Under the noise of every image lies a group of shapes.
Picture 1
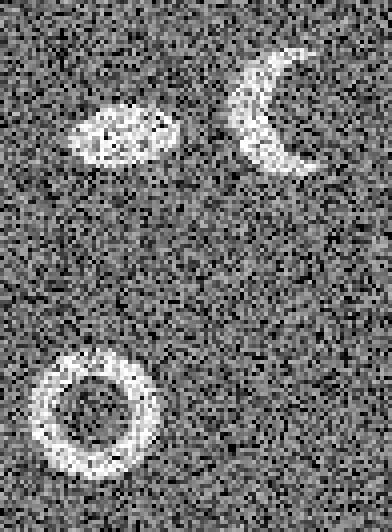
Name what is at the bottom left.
ring
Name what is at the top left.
ellipse
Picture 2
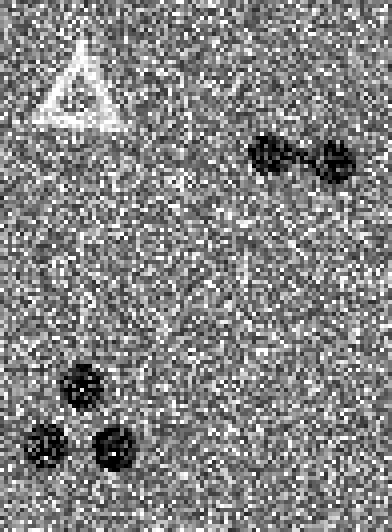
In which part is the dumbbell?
top right
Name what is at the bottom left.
three dots
